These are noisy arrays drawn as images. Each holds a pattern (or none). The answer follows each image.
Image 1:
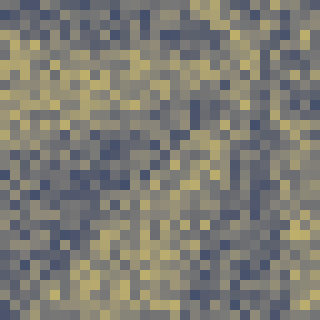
spokes from one point
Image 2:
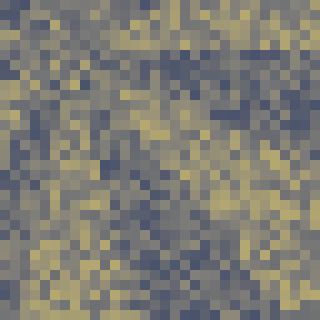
spokes from one point
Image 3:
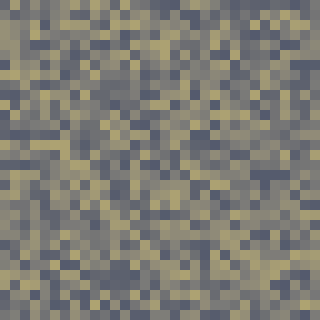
only noise
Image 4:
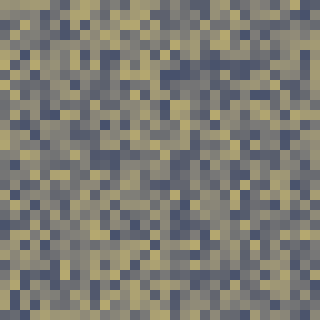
only noise
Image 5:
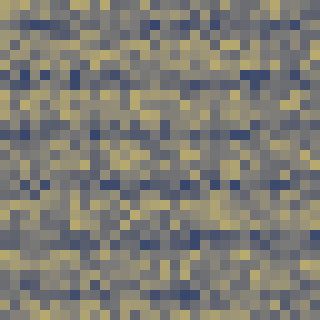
horizontal stripes
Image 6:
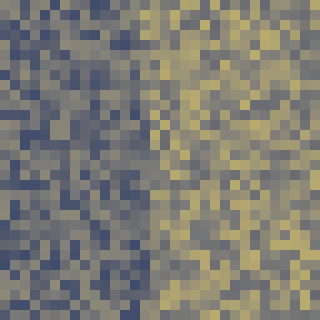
a sharp edge
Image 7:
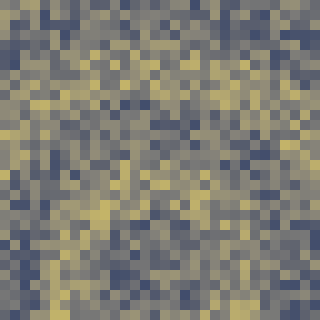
rings round one point
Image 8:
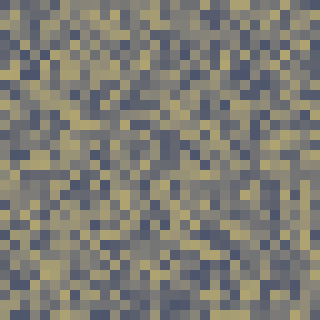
only noise
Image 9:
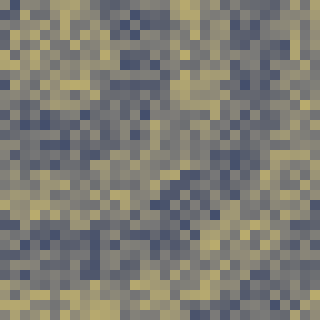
rings round one point
